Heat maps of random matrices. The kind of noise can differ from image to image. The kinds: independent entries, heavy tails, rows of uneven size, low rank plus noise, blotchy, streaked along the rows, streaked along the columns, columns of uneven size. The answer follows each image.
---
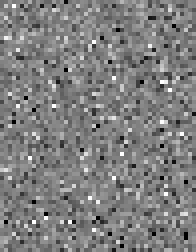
heavy tails
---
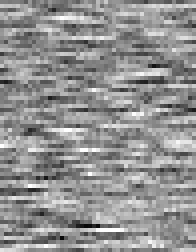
streaked along the rows
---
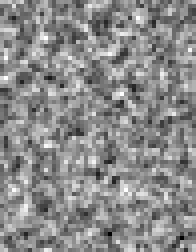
blotchy
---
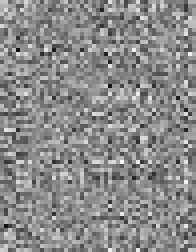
low rank plus noise
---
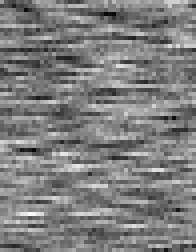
streaked along the rows
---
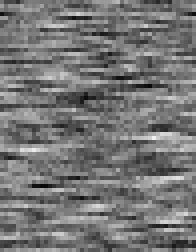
streaked along the rows
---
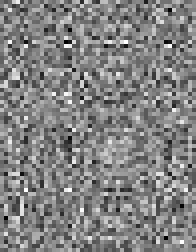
low rank plus noise
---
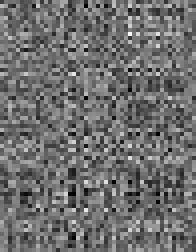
low rank plus noise
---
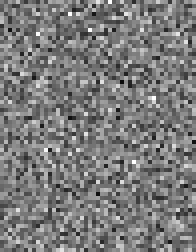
independent entries
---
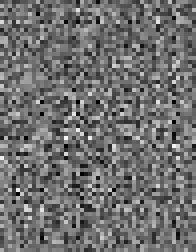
low rank plus noise
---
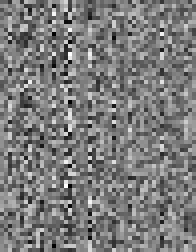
columns of uneven size
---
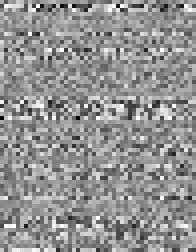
rows of uneven size
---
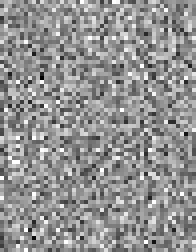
low rank plus noise
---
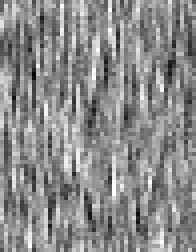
streaked along the columns
